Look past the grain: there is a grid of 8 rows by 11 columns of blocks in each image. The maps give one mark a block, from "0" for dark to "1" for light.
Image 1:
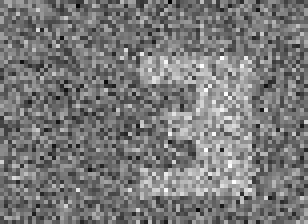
0 0 0 0 0 0 0 0 0 0 0
0 0 0 0 0 0 0 0 0 0 0
0 0 0 0 0 1 1 1 1 0 0
0 0 0 0 0 0 0 1 1 0 0
0 0 0 0 0 0 1 1 1 0 0
0 0 0 0 0 0 0 1 1 0 0
0 0 0 0 0 1 1 1 1 0 0
0 0 0 0 0 0 0 0 0 0 0
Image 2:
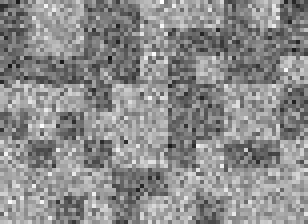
0 1 1 0 0 1 1 1 0 1 0
0 1 1 0 0 1 0 0 0 0 0
0 0 0 0 0 1 0 1 0 0 1
1 1 1 0 1 1 0 0 1 1 0
0 1 0 1 1 1 0 0 1 1 0
1 0 1 0 1 1 0 1 0 0 1
1 1 1 1 0 0 1 1 1 1 1
1 1 0 1 0 1 1 0 1 1 1
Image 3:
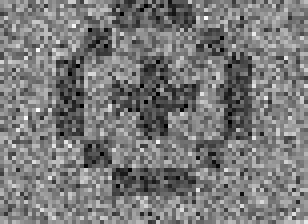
1 1 1 1 0 0 0 1 1 1 1
1 1 1 0 1 1 1 0 1 1 1
1 1 0 1 1 0 1 1 0 1 1
1 1 0 1 0 0 0 1 0 1 1
1 1 0 1 1 0 1 1 0 1 1
1 1 1 0 1 1 1 0 1 1 1
1 1 1 1 0 0 0 1 1 1 1
1 1 1 1 1 1 1 1 1 1 1
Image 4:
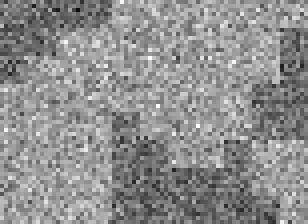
0 0 0 0 1 1 1 1 1 1 1
0 0 1 1 1 1 1 1 1 1 0
0 1 1 1 1 1 1 1 1 1 0
1 1 1 1 1 1 1 1 1 0 0
1 1 1 1 0 1 1 1 1 0 0
1 1 1 1 0 0 1 1 0 1 1
1 1 1 1 0 0 0 0 0 1 1
1 1 1 1 0 0 0 0 0 0 1
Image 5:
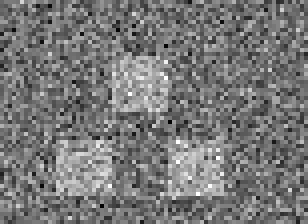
0 0 0 0 0 0 0 0 0 0 0
0 0 0 0 0 0 0 0 0 0 0
0 0 0 0 1 1 0 0 0 0 0
0 0 0 0 1 1 0 0 0 0 0
0 0 0 0 0 0 0 0 0 0 0
0 0 1 1 0 0 1 1 0 0 0
0 0 1 1 0 0 1 1 0 0 0
0 0 0 0 0 0 0 0 0 0 0
